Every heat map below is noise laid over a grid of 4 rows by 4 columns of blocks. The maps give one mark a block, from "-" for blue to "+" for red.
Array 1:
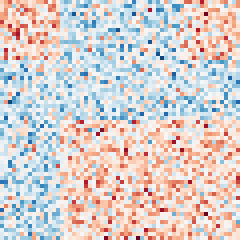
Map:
+ - - +
- - - -
- + + +
- + + +
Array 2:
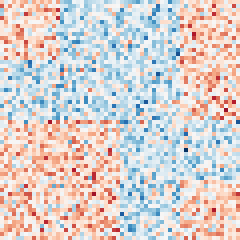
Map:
+ - - +
- - - +
+ + - -
+ + - +
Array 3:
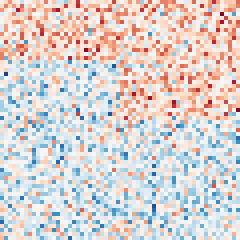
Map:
+ + + +
- - + +
- - - -
- - - -
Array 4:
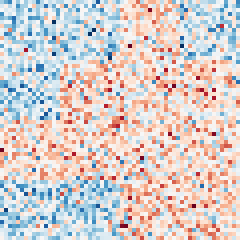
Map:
- - + -
- + + +
+ + + +
- - + +
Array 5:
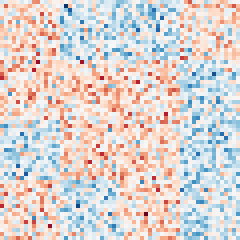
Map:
+ - - +
+ + + -
- + + -
+ - + -
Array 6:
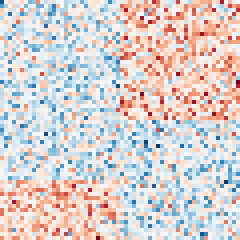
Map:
- - + +
- - + +
- - - -
+ + - -
